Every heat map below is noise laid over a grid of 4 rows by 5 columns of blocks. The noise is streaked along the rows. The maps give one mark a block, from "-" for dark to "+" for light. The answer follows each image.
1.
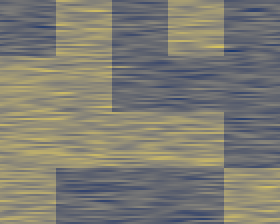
-+-+-
++---
++++-
+---+
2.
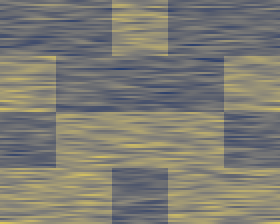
--+--
+---+
-+++-
++-++
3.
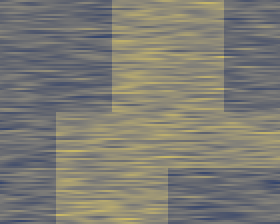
--++-
--++-
-++++
-++--
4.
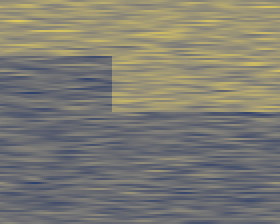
+++++
--+++
-----
-----
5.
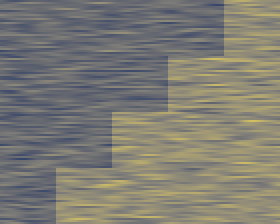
----+
---++
--+++
-++++
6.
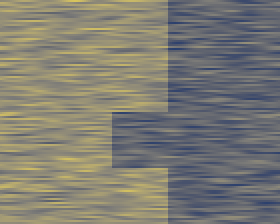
+++--
+++--
++---
+++--
